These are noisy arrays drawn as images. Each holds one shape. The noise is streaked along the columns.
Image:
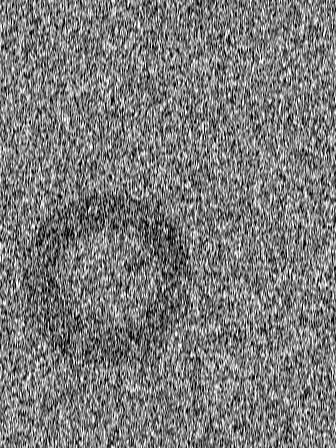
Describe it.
dark ring
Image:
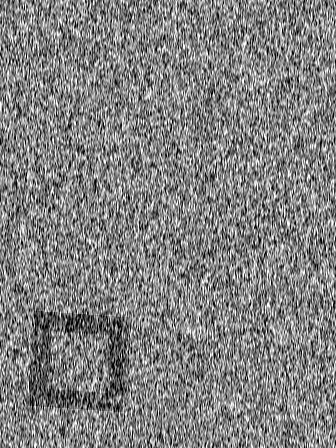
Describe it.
dark square frame, bottom left
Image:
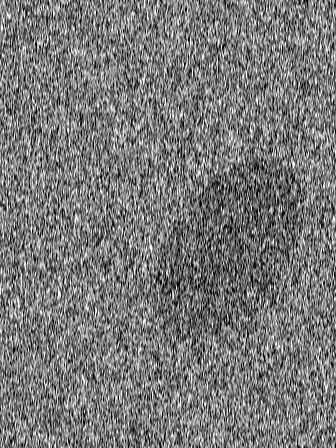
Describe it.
dark ellipse
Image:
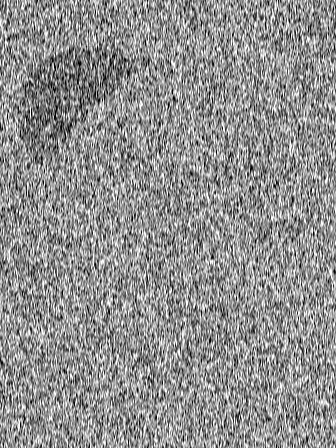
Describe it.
dark half disc, top left
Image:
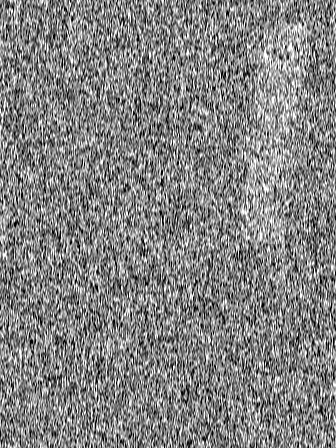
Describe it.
light bar
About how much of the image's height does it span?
half
